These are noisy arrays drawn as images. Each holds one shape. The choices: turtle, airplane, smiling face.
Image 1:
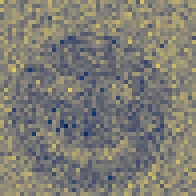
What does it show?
dark smiling face
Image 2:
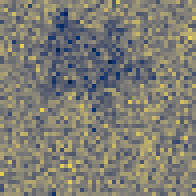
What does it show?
dark turtle
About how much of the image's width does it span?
two thirds
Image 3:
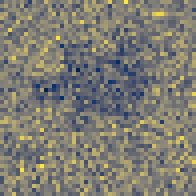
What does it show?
dark turtle
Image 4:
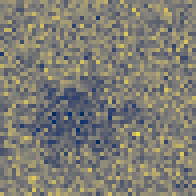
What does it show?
dark turtle
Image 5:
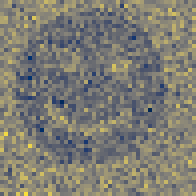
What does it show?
dark smiling face
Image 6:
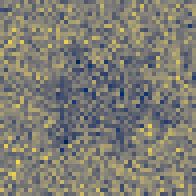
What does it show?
dark turtle
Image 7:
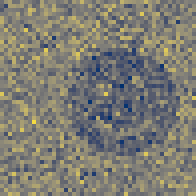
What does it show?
dark smiling face
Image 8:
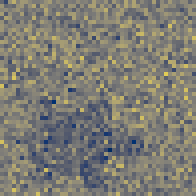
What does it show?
dark turtle
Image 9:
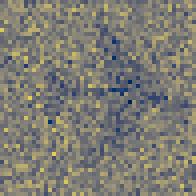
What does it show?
dark airplane
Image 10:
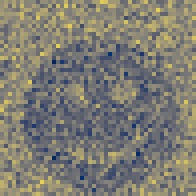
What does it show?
dark smiling face
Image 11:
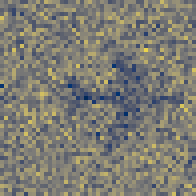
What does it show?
dark airplane
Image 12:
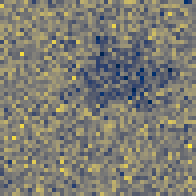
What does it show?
dark turtle
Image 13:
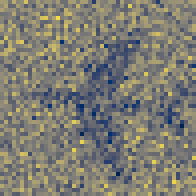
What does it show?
dark airplane
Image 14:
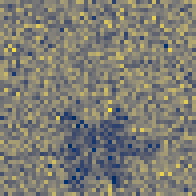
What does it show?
dark turtle
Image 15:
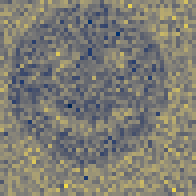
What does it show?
dark smiling face
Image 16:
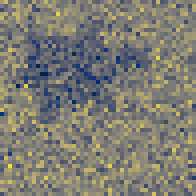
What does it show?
dark turtle
